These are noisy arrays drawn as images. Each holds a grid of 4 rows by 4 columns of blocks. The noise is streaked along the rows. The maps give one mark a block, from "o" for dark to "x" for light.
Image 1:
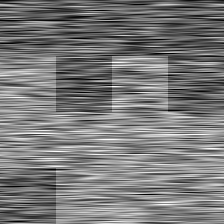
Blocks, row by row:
o o o o
x o x o
x x x x
o x x x
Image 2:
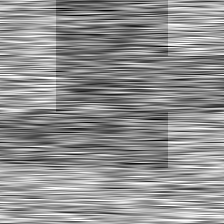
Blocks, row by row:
x o o x
x o o o
o o o x
x x x x
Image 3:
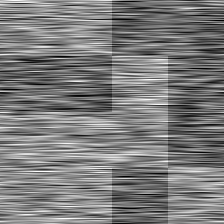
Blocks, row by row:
x x o o
o o x o
x x x o
x x o x
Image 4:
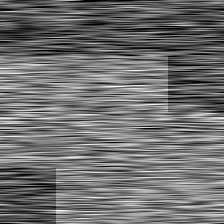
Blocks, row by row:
o o o o
x x x o
x x x x
o x x x
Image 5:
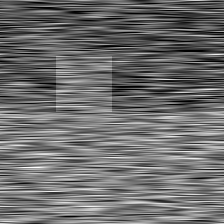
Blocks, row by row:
o o o o
o x o o
x x x x
x x x x
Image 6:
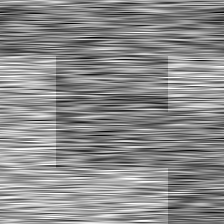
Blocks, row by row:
o o o o
x o o x
x o o o
x x x o
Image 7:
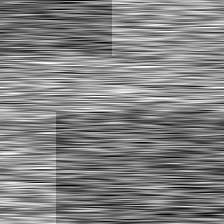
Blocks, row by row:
o o x x
x x x x
x o o o
x o o o
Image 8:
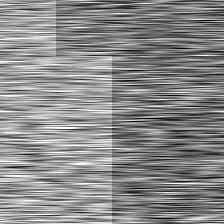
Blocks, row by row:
x o o o
x x o o
x x o o
x x o o
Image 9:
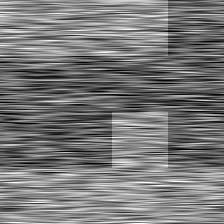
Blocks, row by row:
x x x o
o o o o
o o x o
x x x x
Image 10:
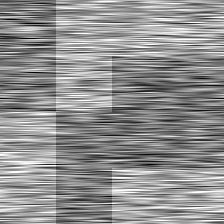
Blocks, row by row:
o x x x
o x o o
x o o o
x o x x
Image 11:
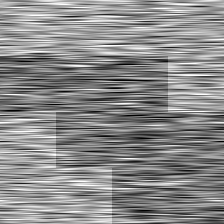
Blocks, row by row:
x x x x
o o o x
x o o o
x x o o
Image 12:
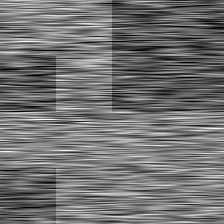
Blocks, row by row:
x x o o
o x o o
x x x x
o x x x
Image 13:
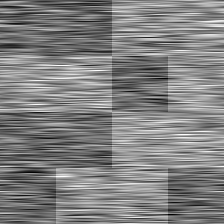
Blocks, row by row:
o o x x
x x o x
o o x x
o x x o
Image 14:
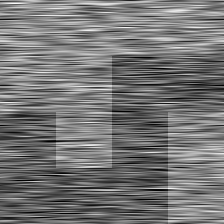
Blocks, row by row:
x x x x
x x o o
o x o x
o o o x
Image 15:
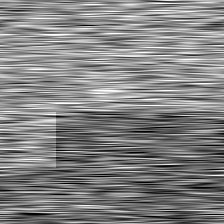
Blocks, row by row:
x x x x
x x x x
x o o o
o o o o
